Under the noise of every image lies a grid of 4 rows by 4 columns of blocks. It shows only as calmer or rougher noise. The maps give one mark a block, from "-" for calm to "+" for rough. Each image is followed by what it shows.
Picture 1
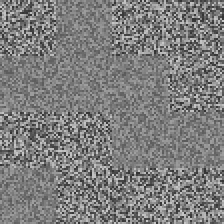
+-++
---+
++--
-+++
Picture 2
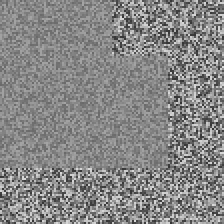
--++
---+
---+
++++
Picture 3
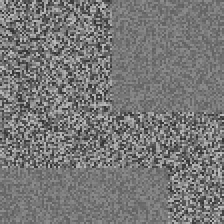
++--
++--
++++
---+
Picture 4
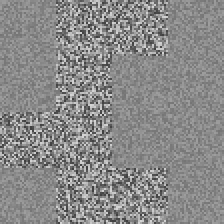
-++-
-+--
++--
-++-
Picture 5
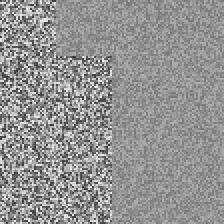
+---
++--
++--
++--
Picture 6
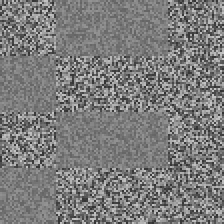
+--+
-+++
+--+
-+++
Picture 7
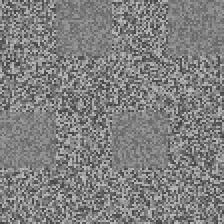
+-+-
++++
-+-+
++++
